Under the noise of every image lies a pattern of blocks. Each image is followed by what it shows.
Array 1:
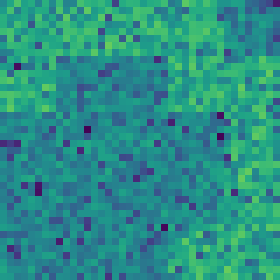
mirrored about the diagonal from the bottom left
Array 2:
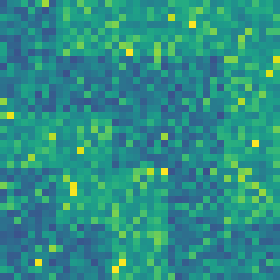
mirrored about the diagonal from the bottom left
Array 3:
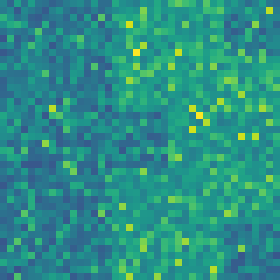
top and bottom mirror each other
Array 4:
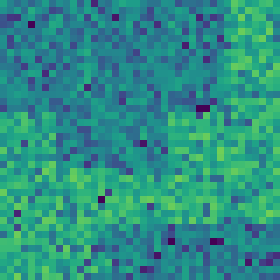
no symmetry
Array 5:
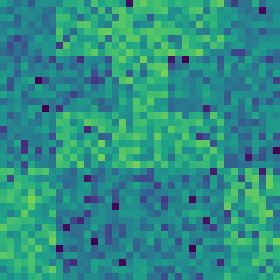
left and right mirror each other
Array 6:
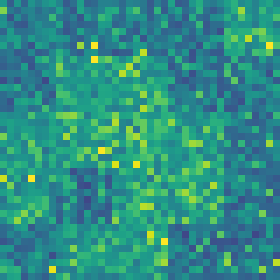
mirrored about the diagonal from the bottom left
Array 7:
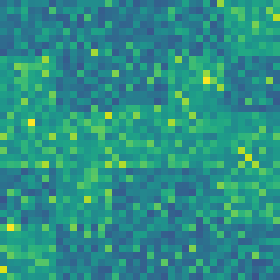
the same after a half turn
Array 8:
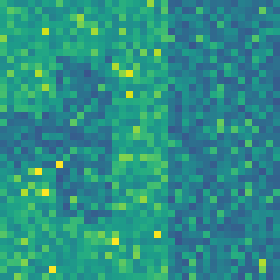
top and bottom mirror each other
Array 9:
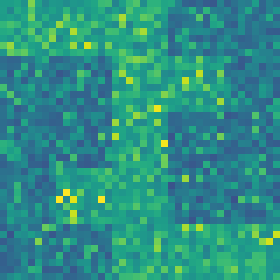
the same after a half turn
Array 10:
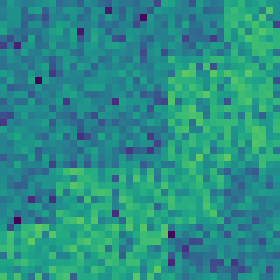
mirrored about the diagonal from the top left
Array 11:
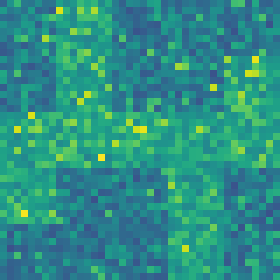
the same after a half turn
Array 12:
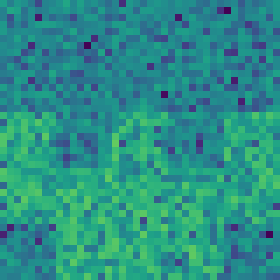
left and right mirror each other
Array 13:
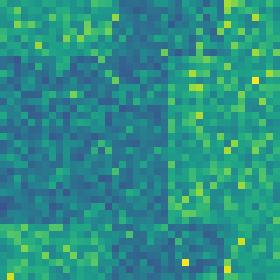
top and bottom mirror each other
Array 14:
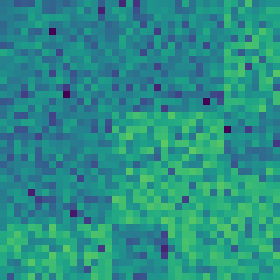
mirrored about the diagonal from the top left
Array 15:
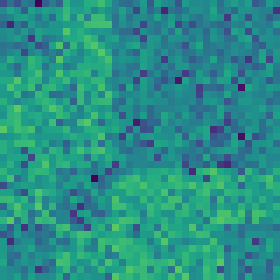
mirrored about the diagonal from the bottom left
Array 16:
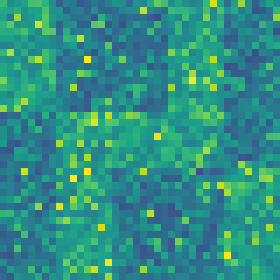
the same after a half turn
